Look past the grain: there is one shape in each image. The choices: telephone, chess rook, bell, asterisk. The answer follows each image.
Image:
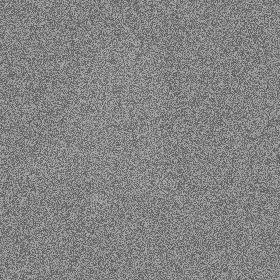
bell
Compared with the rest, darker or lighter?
lighter
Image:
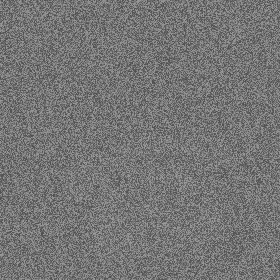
telephone
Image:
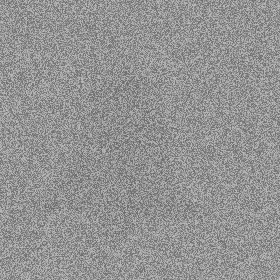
bell
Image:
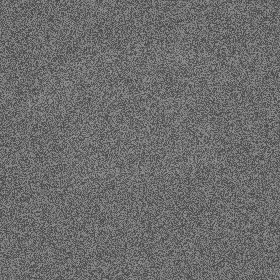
telephone
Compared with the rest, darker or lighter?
lighter
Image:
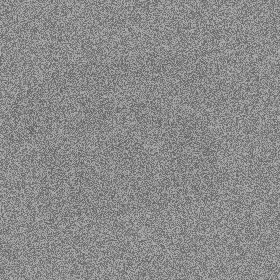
telephone
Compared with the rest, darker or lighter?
darker
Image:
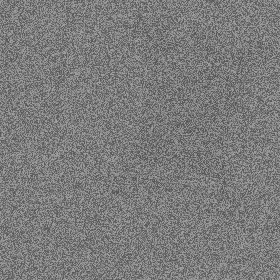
chess rook
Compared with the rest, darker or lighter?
darker
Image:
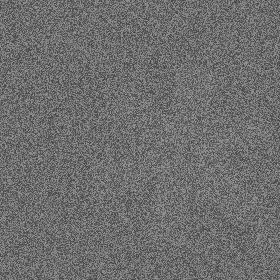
asterisk
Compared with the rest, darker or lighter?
lighter
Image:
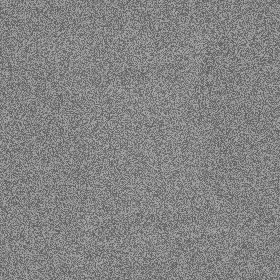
chess rook
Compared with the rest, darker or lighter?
lighter
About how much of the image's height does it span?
nearly all
